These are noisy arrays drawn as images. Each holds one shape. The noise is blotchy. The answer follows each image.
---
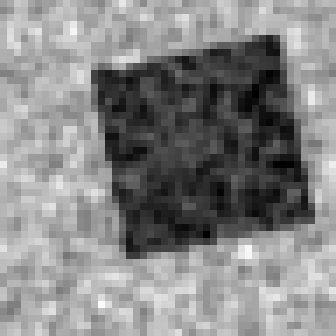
square
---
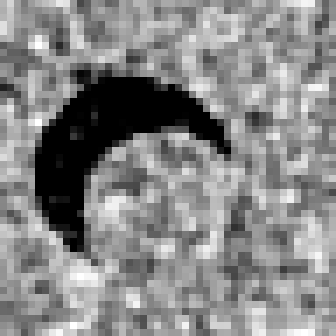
crescent
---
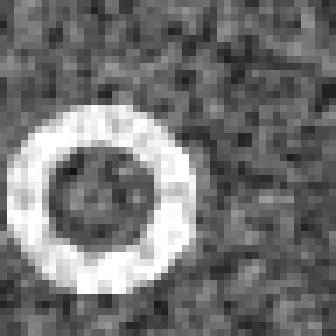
ring
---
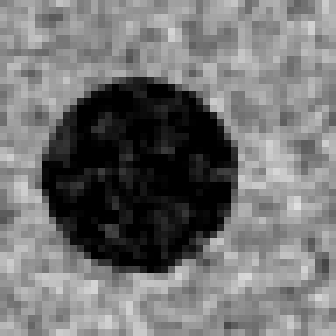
disc
